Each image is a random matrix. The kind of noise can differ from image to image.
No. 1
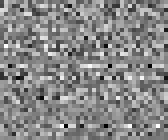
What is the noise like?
rows of uneven size
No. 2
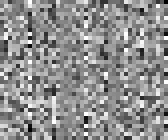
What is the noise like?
columns of uneven size
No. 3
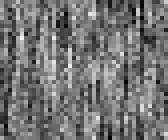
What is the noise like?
streaked along the columns
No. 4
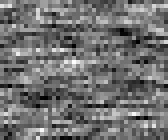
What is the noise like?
streaked along the rows
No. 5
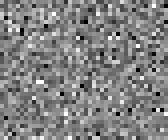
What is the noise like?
heavy tails
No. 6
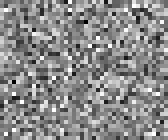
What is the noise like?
independent entries
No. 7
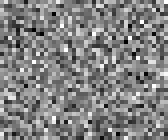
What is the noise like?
independent entries
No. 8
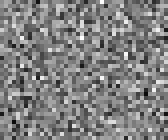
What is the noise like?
independent entries
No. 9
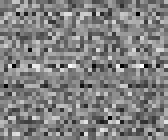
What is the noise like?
rows of uneven size
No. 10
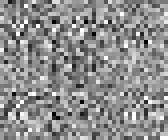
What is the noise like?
low rank plus noise
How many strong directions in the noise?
two
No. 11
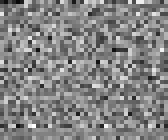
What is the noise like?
rows of uneven size
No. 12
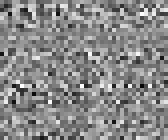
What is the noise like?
rows of uneven size
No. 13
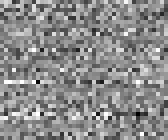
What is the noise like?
rows of uneven size
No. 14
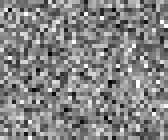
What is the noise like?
independent entries
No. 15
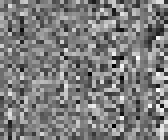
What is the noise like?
columns of uneven size
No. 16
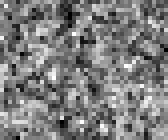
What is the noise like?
blotchy
